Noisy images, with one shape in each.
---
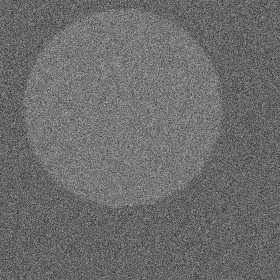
disc
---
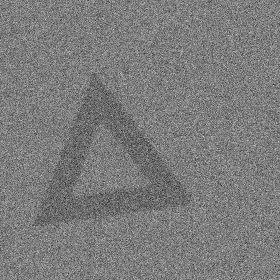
triangle frame
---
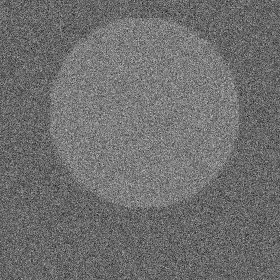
disc
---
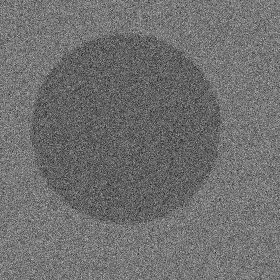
disc
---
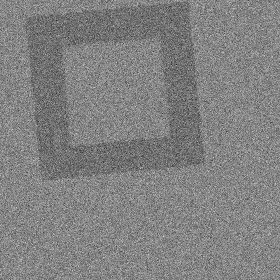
square frame
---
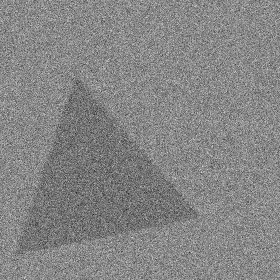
triangle
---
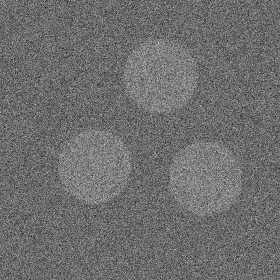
three dots
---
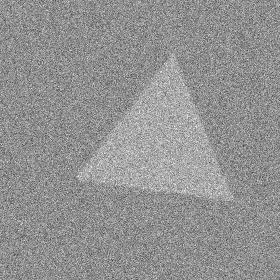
triangle
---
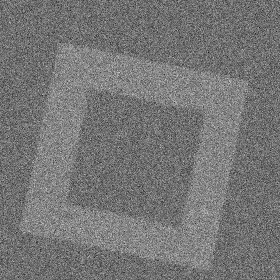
square frame
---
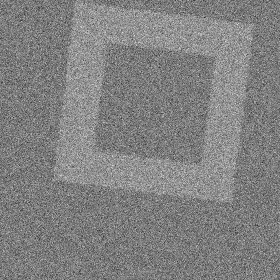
square frame
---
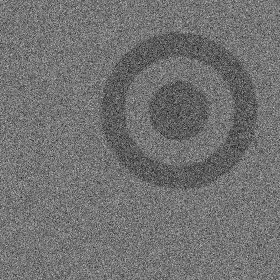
bullseye
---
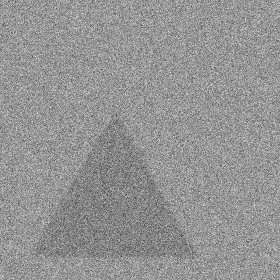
triangle
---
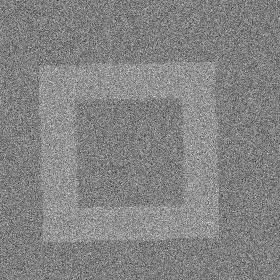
square frame
